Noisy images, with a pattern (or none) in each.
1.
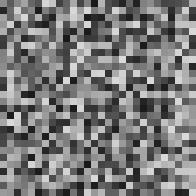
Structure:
only noise
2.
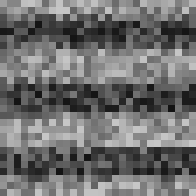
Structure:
horizontal stripes
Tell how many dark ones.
3
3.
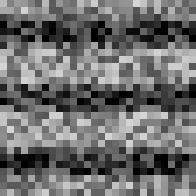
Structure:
horizontal stripes
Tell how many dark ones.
3
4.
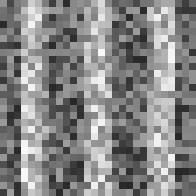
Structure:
vertical stripes
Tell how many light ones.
3
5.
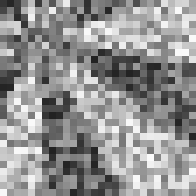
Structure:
spokes from one point
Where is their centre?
top left
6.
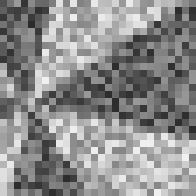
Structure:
spokes from one point
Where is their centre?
middle left
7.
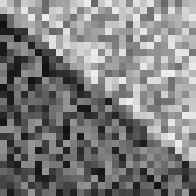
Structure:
a sharp edge
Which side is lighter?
top right
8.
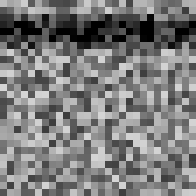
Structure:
one horizontal stripe
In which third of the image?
top
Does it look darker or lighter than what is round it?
darker
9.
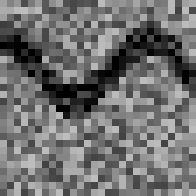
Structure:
a wavy band
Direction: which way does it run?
left to right
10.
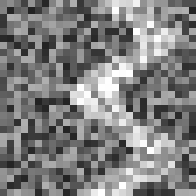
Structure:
a wavy band
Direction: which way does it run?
top to bottom
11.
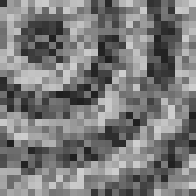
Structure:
rings round one point
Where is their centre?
top left
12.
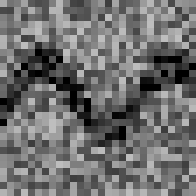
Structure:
a wavy band
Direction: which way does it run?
left to right
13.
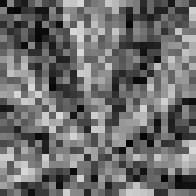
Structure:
spokes from one point
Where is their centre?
bottom middle
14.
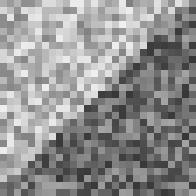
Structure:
a sharp edge
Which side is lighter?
top left
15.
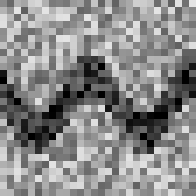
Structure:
a wavy band
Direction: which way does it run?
left to right
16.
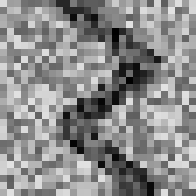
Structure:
a wavy band
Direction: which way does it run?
top to bottom
